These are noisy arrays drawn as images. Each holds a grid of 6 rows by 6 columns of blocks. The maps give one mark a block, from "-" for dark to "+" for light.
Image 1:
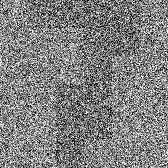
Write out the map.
+ - - - - +
+ + + - - +
+ + + - + +
+ + - - + +
+ + - - + +
+ + - + + +
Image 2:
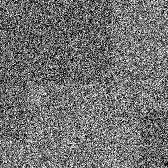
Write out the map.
- - - - + +
- - - - + +
- - - - + +
- + + + + +
- + + + + -
+ + + + + -
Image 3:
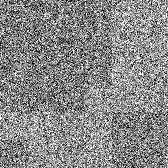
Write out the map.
- - - - + +
- - - - + +
- - - - + +
- - - + + +
+ + + + - -
- + + + - -
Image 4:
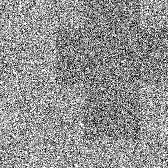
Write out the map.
+ + + - - +
+ + - - - -
+ + - - - -
+ + + - - +
+ + + - - +
+ + + + + +
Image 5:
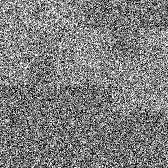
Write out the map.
+ + + - - -
+ + + + - +
+ - + + + +
- - - - + +
- - - - - -
- - - - - -
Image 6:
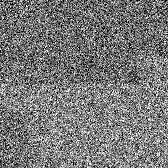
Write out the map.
- - - - - -
- - - - - -
- - - - - +
+ + + + + +
- + + + + +
- + + + + +
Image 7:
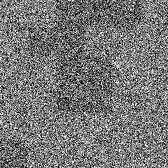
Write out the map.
+ + - - - +
+ - - + + +
+ + - - + +
+ + - - + +
+ + + + + +
- + + + + +
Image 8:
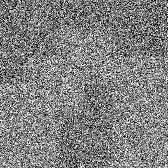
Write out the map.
- - - - - -
- - + + - -
- + + + + +
+ + + - + +
+ + - - + +
+ + - - + +
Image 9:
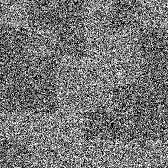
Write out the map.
+ - - + - +
- + - + + -
- - + + + -
- - + + - -
+ + + - - -
- + + + + +
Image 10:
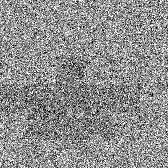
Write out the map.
+ + + + + +
+ + + + + +
+ + - + + +
- - - - - +
+ - - - + +
+ + + + + +
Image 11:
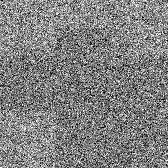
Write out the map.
+ + + + + +
+ + - - + +
- - - - - -
- - - - - -
+ + - - - -
+ + - - - -
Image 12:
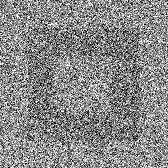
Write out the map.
+ + + + + +
+ - - - - +
+ - + + - +
+ - + + - +
+ - - - - +
+ + + + + +
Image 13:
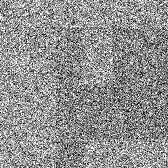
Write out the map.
+ + + + + +
+ + - + - -
+ + - + - -
+ + - - - -
+ + - - - -
+ + - + + +
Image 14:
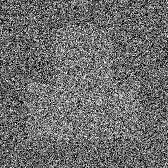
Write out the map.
- - - - - -
- - + + - -
- - + + - -
- + + + + -
- + + + + -
- - - - - -
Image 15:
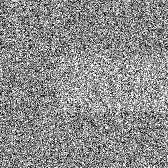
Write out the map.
- - - - - -
- - - - - -
- - + + + +
- - + + + +
- - - - - -
- - - - - -
